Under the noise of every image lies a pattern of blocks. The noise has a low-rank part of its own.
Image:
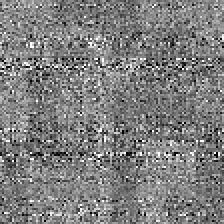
no symmetry
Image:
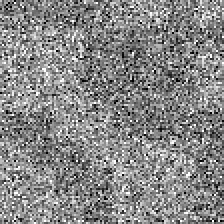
mirrored about the diagonal from the bottom left
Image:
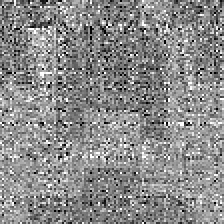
left and right mirror each other
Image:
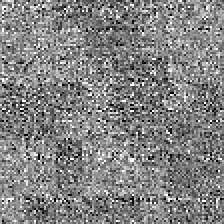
no symmetry
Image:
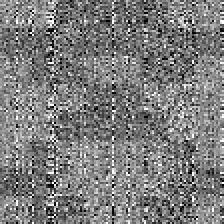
left and right mirror each other
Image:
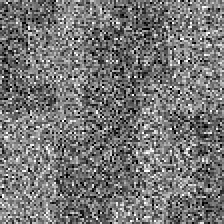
the same after a half turn
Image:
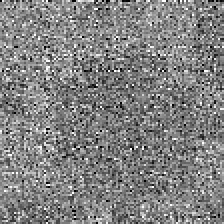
mirrored about the diagonal from the top left
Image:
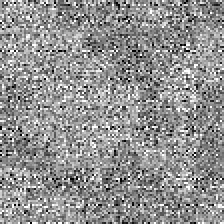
no symmetry
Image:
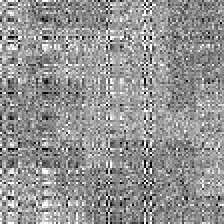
no symmetry
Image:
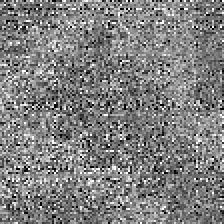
mirrored about the diagonal from the top left
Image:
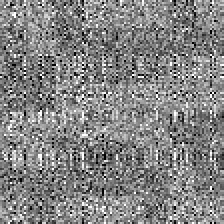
the same after a half turn
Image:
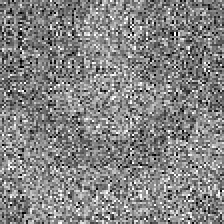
left and right mirror each other
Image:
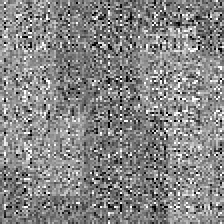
the same after a half turn
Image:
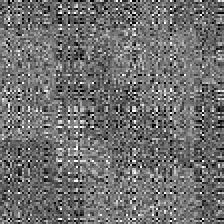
mirrored about the diagonal from the bottom left
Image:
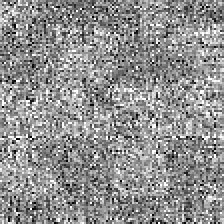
the same after a half turn
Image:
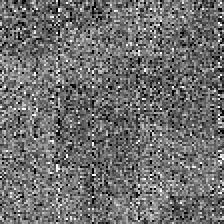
no symmetry
